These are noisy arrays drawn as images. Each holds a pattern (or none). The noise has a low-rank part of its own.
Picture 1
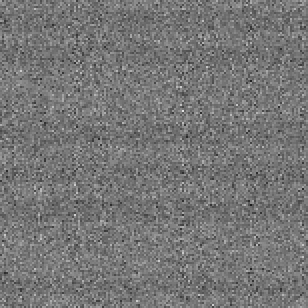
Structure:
bands of rows
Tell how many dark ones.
6
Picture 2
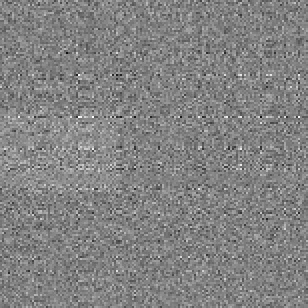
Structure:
one block
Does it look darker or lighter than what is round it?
lighter
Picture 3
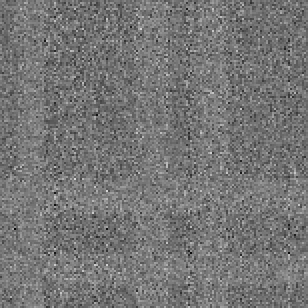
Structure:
bands of rows crossing bands of columns
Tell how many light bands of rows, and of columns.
2 and 3
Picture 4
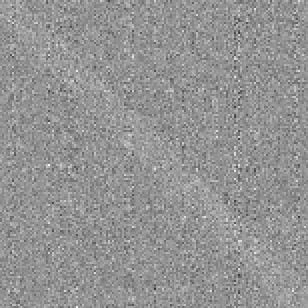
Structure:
a diagonal band
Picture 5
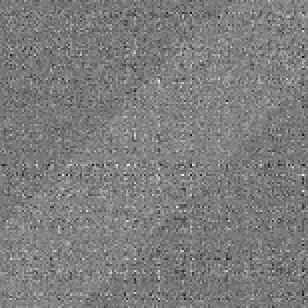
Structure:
a diagonal band
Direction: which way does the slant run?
bottom left to top right
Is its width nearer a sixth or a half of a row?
a half
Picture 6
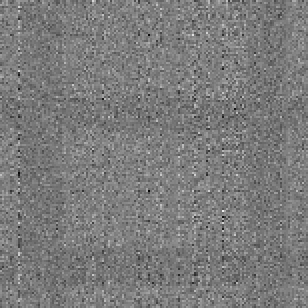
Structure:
bands of rows crossing bands of columns
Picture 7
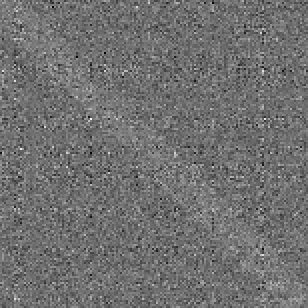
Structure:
a diagonal band
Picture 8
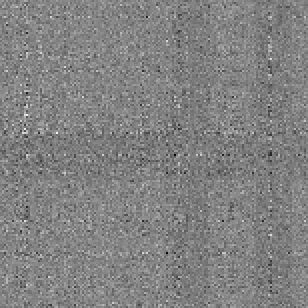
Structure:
bands of rows crossing bands of columns
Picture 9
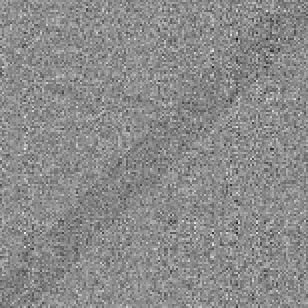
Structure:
a diagonal band
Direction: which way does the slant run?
bottom left to top right
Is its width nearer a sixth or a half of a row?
a sixth
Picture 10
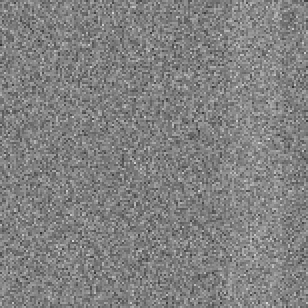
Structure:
one band of columns
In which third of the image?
right
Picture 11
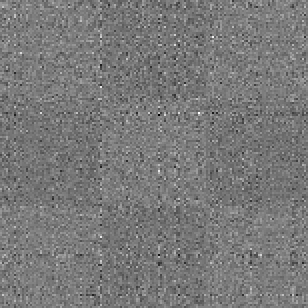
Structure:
a checkerboard
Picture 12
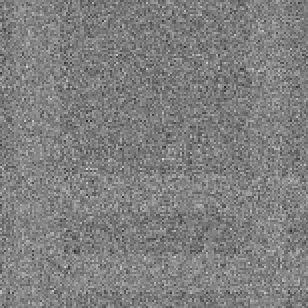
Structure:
bands of rows crossing bands of columns
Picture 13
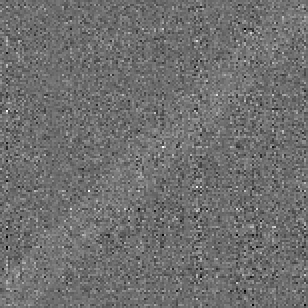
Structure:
a diagonal band
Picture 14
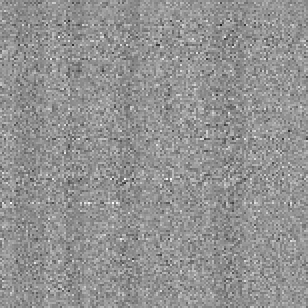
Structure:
bands of columns
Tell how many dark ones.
4
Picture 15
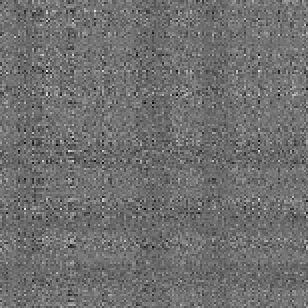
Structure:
bands of rows crossing bands of columns
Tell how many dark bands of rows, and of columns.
3 and 3
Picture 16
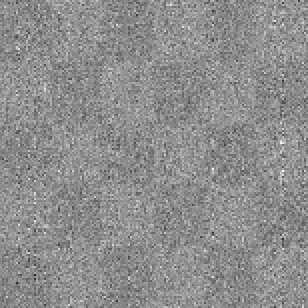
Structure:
a checkerboard
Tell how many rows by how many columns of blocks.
5 by 6
